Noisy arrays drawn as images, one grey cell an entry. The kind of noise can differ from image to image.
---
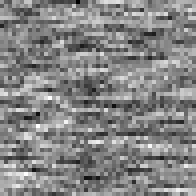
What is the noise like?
streaked along the rows
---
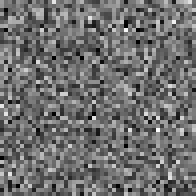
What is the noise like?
low rank plus noise
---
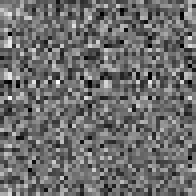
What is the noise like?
low rank plus noise
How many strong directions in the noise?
one
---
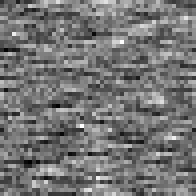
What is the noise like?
streaked along the rows
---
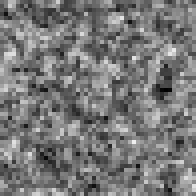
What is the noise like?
blotchy
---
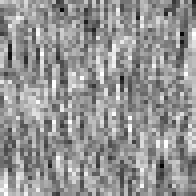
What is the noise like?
streaked along the columns
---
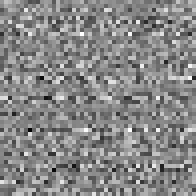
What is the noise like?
rows of uneven size
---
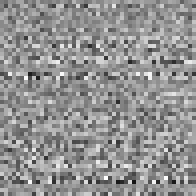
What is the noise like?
rows of uneven size
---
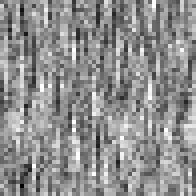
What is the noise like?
streaked along the columns
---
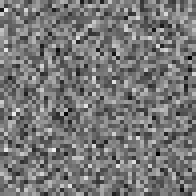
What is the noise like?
independent entries
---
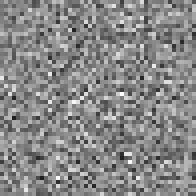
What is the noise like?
low rank plus noise
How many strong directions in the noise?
two
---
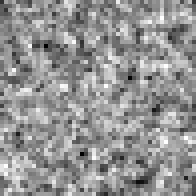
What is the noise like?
blotchy
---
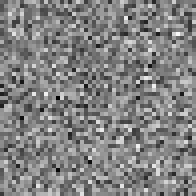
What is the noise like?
independent entries
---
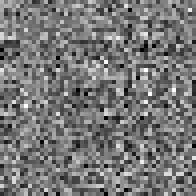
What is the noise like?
low rank plus noise
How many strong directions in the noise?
two
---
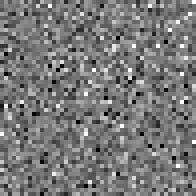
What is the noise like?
heavy tails
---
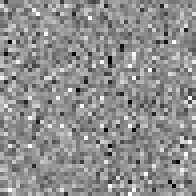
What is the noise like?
heavy tails
